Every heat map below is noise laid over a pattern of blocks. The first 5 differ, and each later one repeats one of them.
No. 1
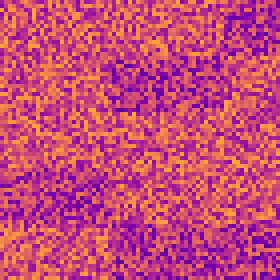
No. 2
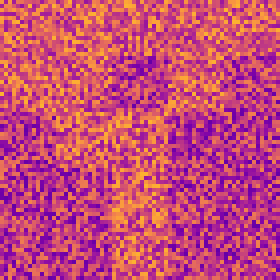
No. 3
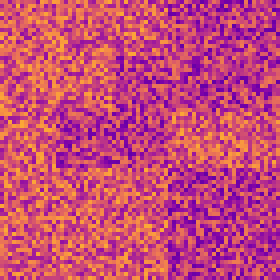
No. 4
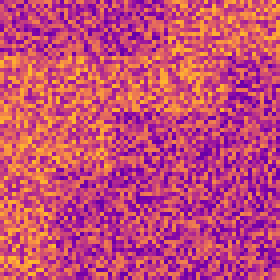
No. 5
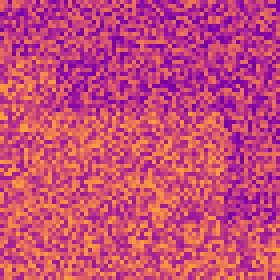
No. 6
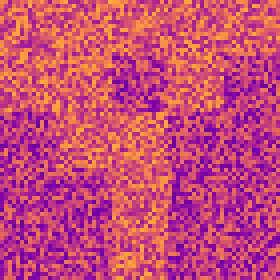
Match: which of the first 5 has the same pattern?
2
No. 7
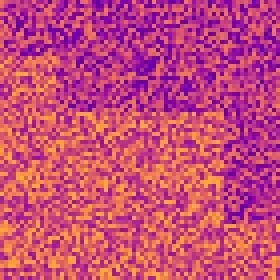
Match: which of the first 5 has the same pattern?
5
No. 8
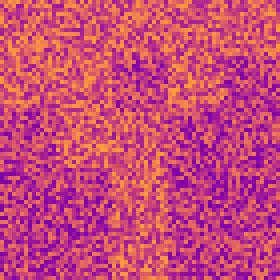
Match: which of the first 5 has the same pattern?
2
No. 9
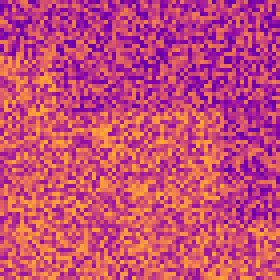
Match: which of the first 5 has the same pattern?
5
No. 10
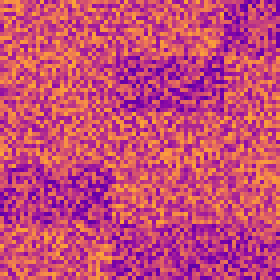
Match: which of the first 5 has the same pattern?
1
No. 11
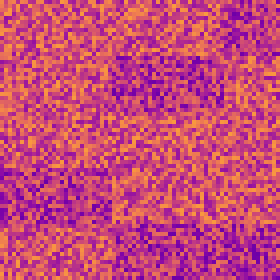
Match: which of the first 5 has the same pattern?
1
